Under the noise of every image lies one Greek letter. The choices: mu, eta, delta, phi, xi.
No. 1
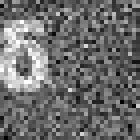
delta
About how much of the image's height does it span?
half
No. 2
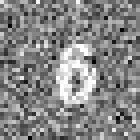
delta
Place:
centre
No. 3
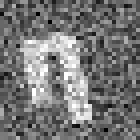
eta
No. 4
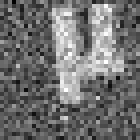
mu
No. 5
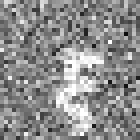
xi
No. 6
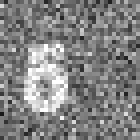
delta
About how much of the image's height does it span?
half
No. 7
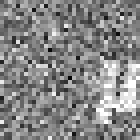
mu
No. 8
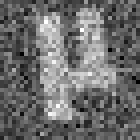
mu
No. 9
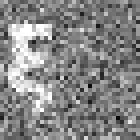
xi
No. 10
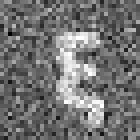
xi
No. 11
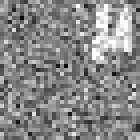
mu
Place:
top right
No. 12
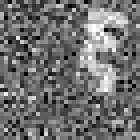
xi
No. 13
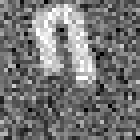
eta
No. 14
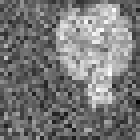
phi
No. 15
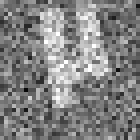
mu
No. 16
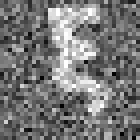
xi
